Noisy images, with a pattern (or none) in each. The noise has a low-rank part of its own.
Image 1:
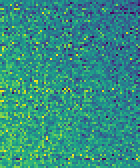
a smooth slope
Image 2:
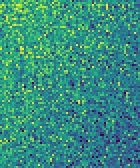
a smooth slope
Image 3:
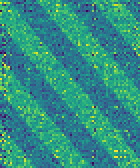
diagonal stripes
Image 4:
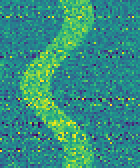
a wavy band
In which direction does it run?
top to bottom
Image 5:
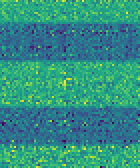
horizontal stripes
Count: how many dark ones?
2
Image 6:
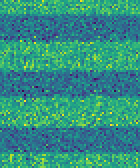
horizontal stripes
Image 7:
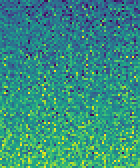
a smooth slope
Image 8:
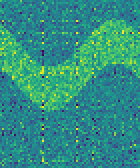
a wavy band
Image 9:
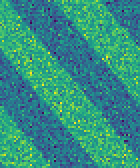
diagonal stripes
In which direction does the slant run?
top left to bottom right
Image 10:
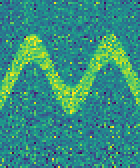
a wavy band
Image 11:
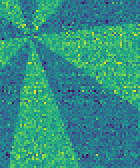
spokes from one point
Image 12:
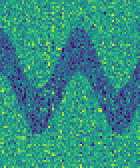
a wavy band
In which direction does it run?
left to right
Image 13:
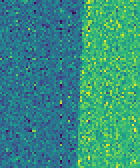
a sharp edge
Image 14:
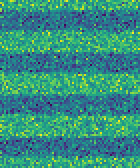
horizontal stripes
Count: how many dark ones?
4
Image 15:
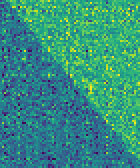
a sharp edge
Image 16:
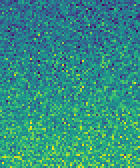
a smooth slope
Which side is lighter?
bottom
